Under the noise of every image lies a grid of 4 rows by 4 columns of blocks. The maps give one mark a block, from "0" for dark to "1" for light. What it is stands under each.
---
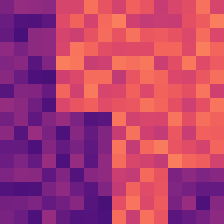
0 1 1 1
0 1 1 1
0 0 1 1
0 0 1 0
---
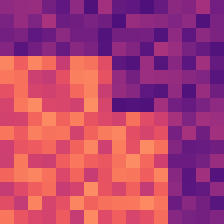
0 0 0 0
1 1 0 0
1 1 1 0
1 1 1 0
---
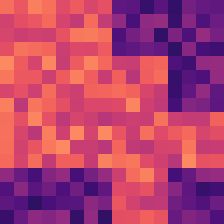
1 1 0 0
1 1 1 0
1 1 1 1
0 0 1 0
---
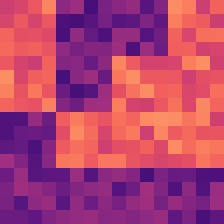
1 0 0 1
1 0 1 1
0 1 1 1
0 0 0 0
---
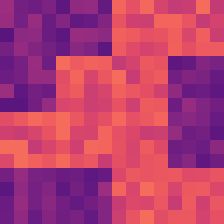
0 0 1 1
0 1 1 0
1 1 1 0
0 0 1 1
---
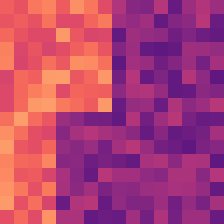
1 1 0 0
1 1 0 0
1 0 0 0
1 0 0 0
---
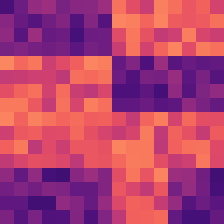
0 0 1 1
1 1 0 0
1 1 1 1
0 0 1 0
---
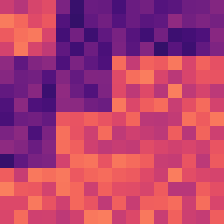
1 0 0 0
0 0 1 1
0 1 1 1
1 1 1 1
